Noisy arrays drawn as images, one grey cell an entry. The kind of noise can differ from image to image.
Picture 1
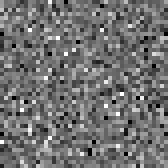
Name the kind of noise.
heavy tails
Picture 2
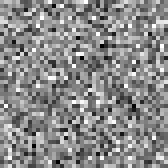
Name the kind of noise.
independent entries
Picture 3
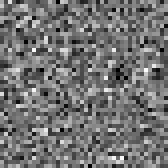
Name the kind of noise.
low rank plus noise
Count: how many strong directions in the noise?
five to eight
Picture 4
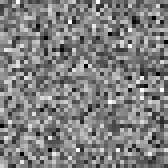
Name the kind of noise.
independent entries
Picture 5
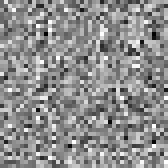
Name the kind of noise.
low rank plus noise
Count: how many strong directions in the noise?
two
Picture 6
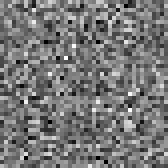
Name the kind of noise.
low rank plus noise
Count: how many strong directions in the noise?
one
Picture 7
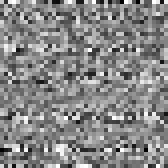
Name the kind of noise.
rows of uneven size
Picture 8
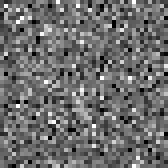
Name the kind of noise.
heavy tails
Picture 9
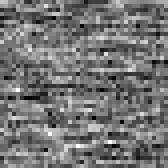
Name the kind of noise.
streaked along the rows
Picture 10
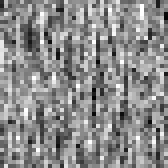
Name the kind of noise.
streaked along the columns
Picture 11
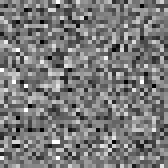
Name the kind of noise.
low rank plus noise
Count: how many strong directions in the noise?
two
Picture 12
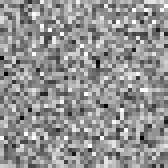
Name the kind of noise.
independent entries
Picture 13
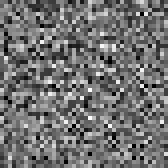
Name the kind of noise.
low rank plus noise
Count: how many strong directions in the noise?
five to eight
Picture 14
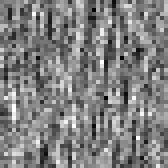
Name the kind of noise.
streaked along the columns
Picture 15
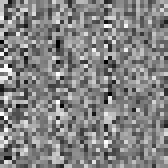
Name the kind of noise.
columns of uneven size
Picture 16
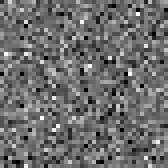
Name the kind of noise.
heavy tails
